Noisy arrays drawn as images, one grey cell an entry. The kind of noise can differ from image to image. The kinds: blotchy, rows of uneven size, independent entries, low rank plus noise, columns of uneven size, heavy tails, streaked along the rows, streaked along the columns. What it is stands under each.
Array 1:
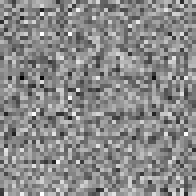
low rank plus noise
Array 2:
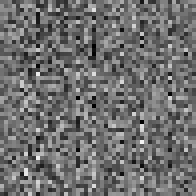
columns of uneven size
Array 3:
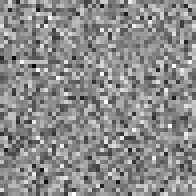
independent entries
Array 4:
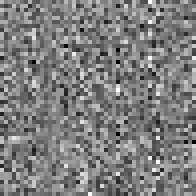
columns of uneven size
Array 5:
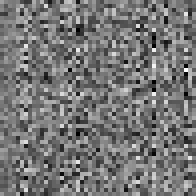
columns of uneven size
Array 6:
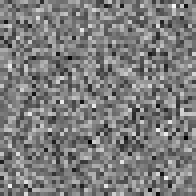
independent entries
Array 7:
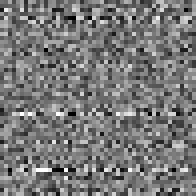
rows of uneven size
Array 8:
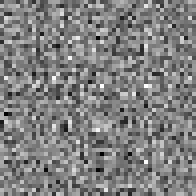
low rank plus noise
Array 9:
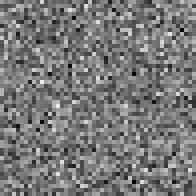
independent entries
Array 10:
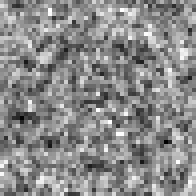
blotchy
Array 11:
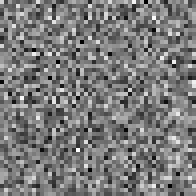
low rank plus noise
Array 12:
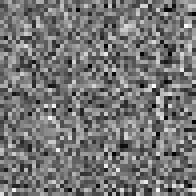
low rank plus noise
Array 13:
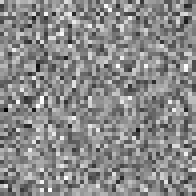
low rank plus noise
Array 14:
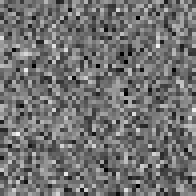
independent entries
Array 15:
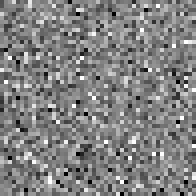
heavy tails
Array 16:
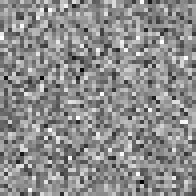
independent entries
